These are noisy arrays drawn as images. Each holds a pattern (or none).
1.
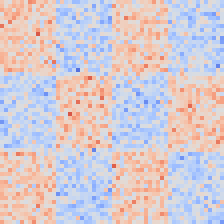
a checkerboard
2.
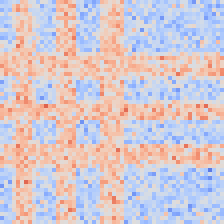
bands of rows crossing bands of columns
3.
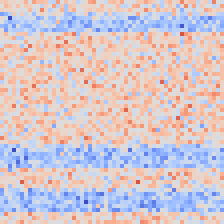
bands of rows
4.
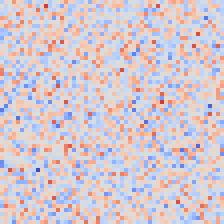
only noise
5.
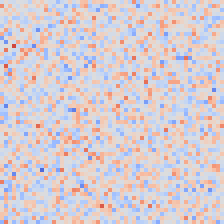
only noise
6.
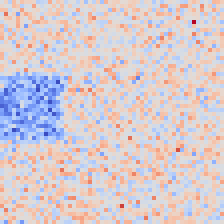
one block
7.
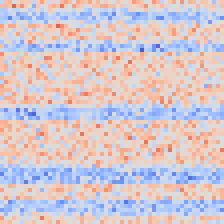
bands of rows
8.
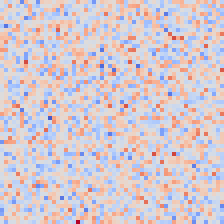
only noise
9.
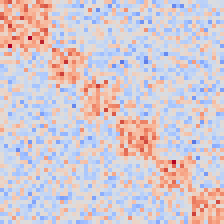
blocks along the diagonal
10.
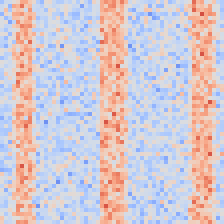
bands of columns
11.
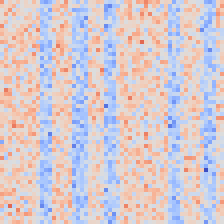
bands of columns
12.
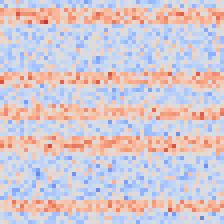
bands of rows
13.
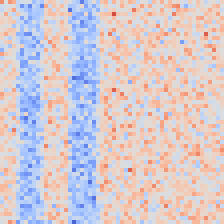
bands of columns
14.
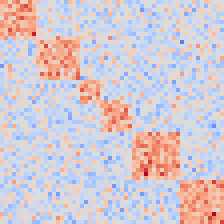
blocks along the diagonal
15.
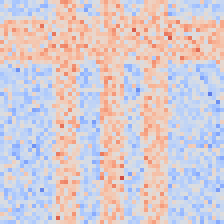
bands of rows crossing bands of columns
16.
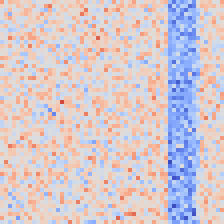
one band of columns
